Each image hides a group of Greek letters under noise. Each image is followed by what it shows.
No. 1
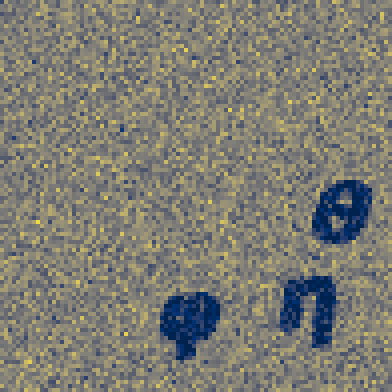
middle right: theta; bottom middle: phi; bottom right: eta
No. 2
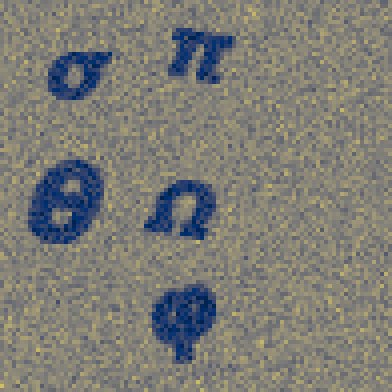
top left: sigma; top middle: pi; middle left: theta; centre: omega; bottom middle: phi
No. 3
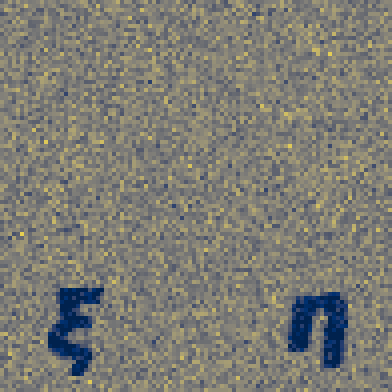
bottom left: xi; bottom right: eta
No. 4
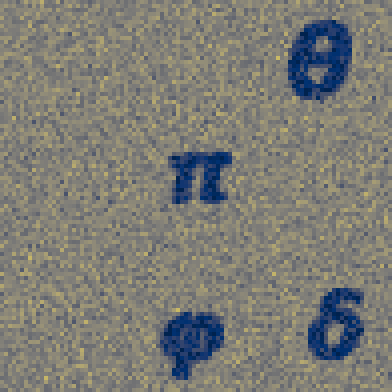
top right: theta; centre: pi; bottom middle: phi; bottom right: delta
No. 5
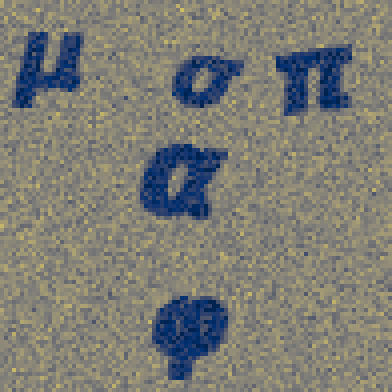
top left: mu; top middle: sigma; top right: pi; centre: alpha; bottom middle: phi
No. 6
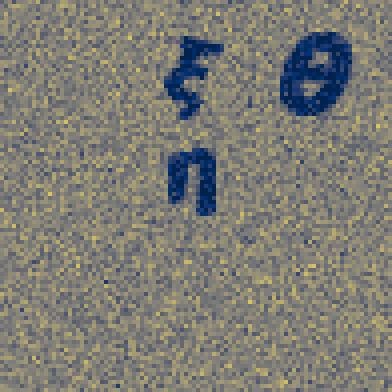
top middle: xi; top right: theta; centre: eta
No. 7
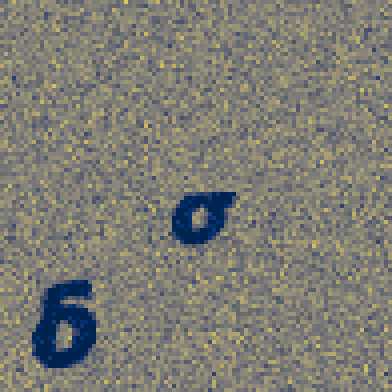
centre: sigma; bottom left: delta
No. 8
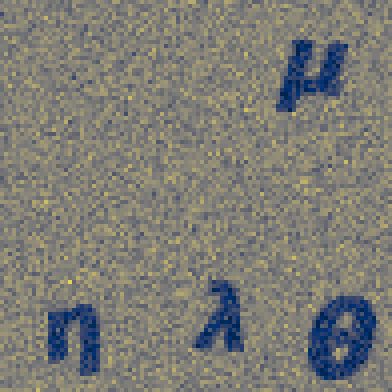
top right: mu; bottom left: eta; bottom middle: lambda; bottom right: theta
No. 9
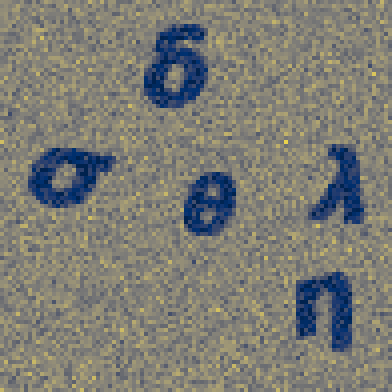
top middle: delta; middle left: sigma; centre: theta; middle right: lambda; bottom right: eta
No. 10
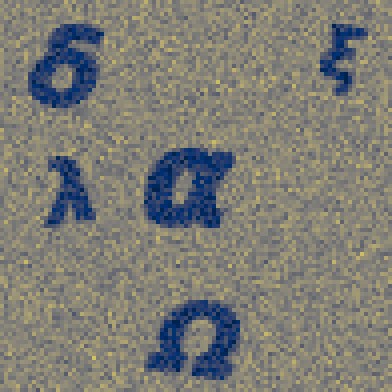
top left: delta; top right: xi; middle left: lambda; centre: alpha; bottom middle: omega
